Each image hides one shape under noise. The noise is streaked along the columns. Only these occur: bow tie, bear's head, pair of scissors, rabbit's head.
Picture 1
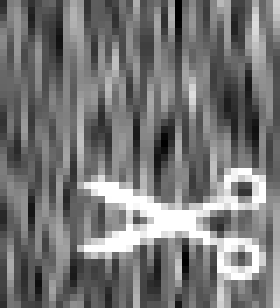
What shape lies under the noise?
pair of scissors
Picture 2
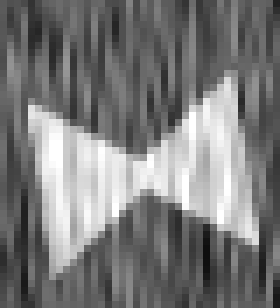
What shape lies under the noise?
bow tie
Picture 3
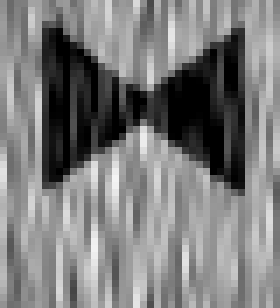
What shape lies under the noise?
bow tie
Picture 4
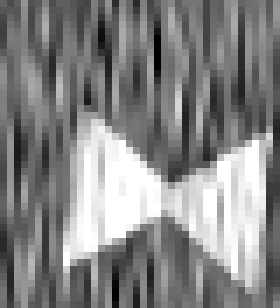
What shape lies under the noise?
bow tie
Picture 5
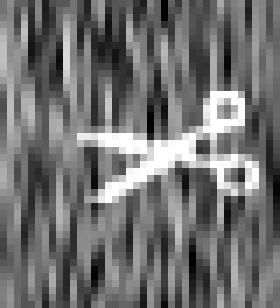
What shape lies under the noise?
pair of scissors
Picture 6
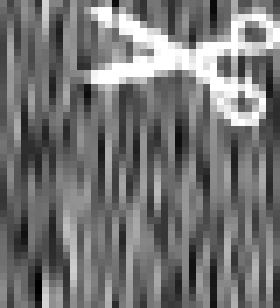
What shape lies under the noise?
pair of scissors
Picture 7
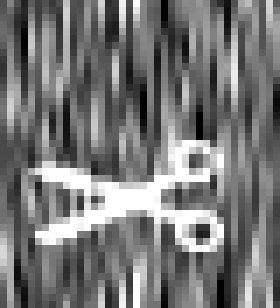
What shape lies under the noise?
pair of scissors
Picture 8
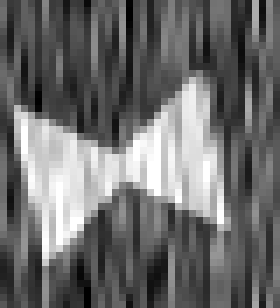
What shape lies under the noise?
bow tie
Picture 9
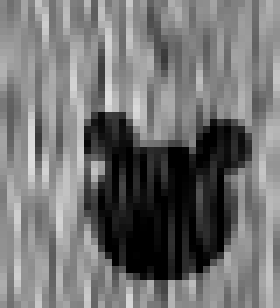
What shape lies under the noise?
bear's head
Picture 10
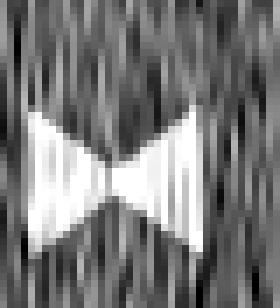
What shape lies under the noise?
bow tie
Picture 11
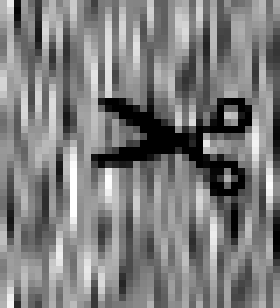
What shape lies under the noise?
pair of scissors
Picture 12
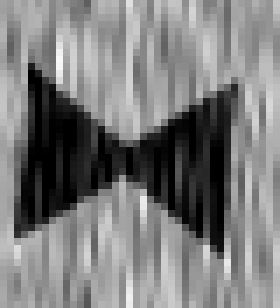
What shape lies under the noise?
bow tie
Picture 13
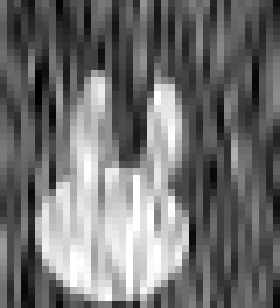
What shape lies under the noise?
rabbit's head
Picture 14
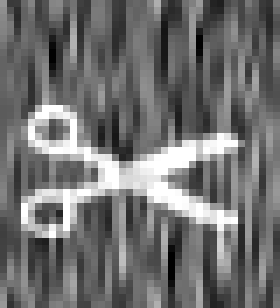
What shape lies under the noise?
pair of scissors
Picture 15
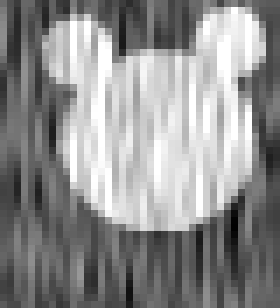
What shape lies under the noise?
bear's head
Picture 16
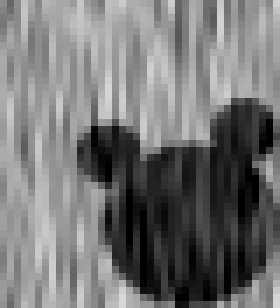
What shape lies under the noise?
bear's head
